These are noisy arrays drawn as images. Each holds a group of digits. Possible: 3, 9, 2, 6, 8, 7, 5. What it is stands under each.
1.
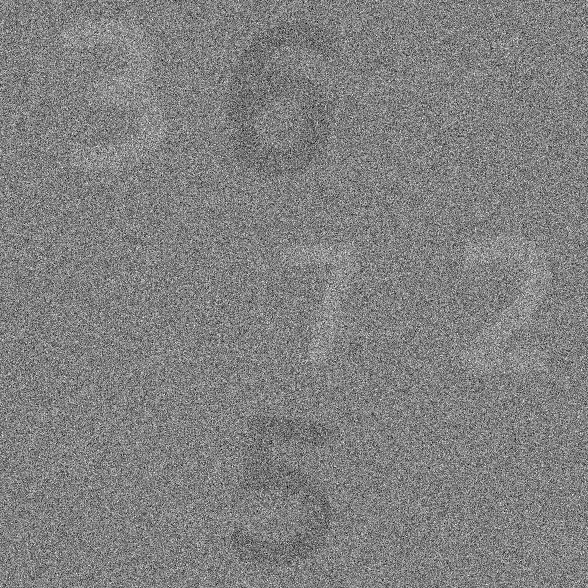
top left: light 3; top middle: dark 6; centre: light 7; middle right: light 2; bottom middle: dark 5
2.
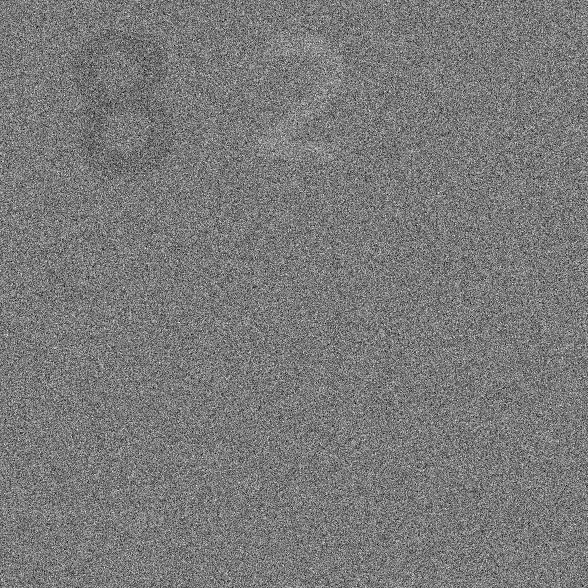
top left: dark 8; top middle: light 2
